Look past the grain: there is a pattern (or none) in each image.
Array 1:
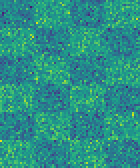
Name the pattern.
a checkerboard
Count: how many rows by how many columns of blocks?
6 by 4
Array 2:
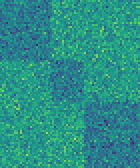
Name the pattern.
blocks along the diagonal
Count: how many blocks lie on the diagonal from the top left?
3
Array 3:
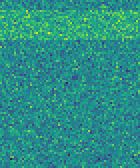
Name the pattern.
one band of rows
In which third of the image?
top
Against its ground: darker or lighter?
lighter
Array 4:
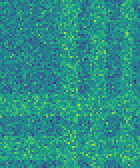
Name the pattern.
bands of rows crossing bands of columns
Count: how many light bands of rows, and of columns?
2 and 3
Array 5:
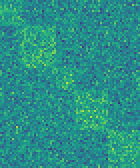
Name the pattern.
blocks along the diagonal
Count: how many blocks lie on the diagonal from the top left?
5
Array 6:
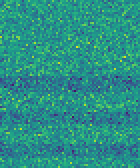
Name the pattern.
bands of rows
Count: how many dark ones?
3
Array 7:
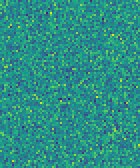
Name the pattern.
only noise
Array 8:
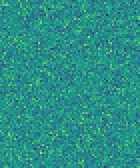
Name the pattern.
only noise
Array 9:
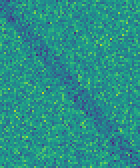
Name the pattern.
a diagonal band
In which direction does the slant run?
top left to bottom right
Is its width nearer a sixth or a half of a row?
a sixth
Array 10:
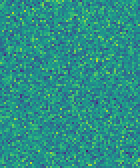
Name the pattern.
only noise
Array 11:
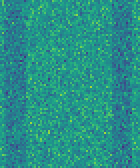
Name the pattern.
bands of columns
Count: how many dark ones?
2
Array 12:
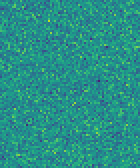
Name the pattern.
only noise
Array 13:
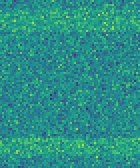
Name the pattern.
bands of rows
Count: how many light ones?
2
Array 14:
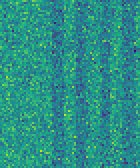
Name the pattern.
bands of columns
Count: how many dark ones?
4
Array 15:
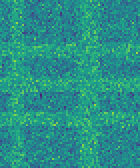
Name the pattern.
bands of rows crossing bands of columns
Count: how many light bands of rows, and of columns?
3 and 2
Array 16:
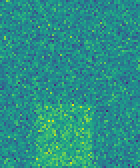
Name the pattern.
one block
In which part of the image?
bottom middle
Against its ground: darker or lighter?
lighter
